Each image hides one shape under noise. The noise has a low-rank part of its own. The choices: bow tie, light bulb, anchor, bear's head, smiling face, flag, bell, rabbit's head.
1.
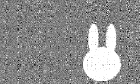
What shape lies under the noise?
rabbit's head
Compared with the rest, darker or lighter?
lighter
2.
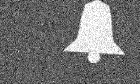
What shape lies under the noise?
bell
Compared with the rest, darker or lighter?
lighter
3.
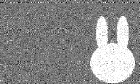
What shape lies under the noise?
rabbit's head
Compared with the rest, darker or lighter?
lighter
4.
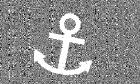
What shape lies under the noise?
anchor
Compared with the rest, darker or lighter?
lighter
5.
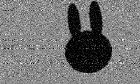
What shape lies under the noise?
rabbit's head
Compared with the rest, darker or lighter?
darker
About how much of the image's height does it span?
nearly all
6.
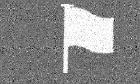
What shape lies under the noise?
flag
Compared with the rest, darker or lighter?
lighter
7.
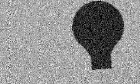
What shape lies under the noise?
light bulb
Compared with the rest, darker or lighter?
darker
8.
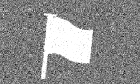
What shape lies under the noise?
flag
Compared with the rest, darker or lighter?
lighter
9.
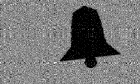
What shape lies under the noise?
bell
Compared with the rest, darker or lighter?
darker
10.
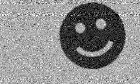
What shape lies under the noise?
smiling face
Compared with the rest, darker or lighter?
darker
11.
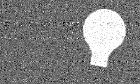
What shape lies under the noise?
light bulb
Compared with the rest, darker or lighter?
lighter
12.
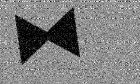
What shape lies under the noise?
bow tie
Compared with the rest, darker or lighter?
darker
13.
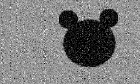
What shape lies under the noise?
bear's head
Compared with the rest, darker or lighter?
darker
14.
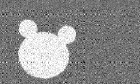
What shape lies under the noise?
bear's head
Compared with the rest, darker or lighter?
lighter
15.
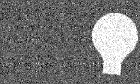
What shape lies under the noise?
light bulb
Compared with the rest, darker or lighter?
lighter
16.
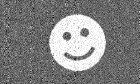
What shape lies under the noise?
smiling face
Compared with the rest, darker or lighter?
lighter
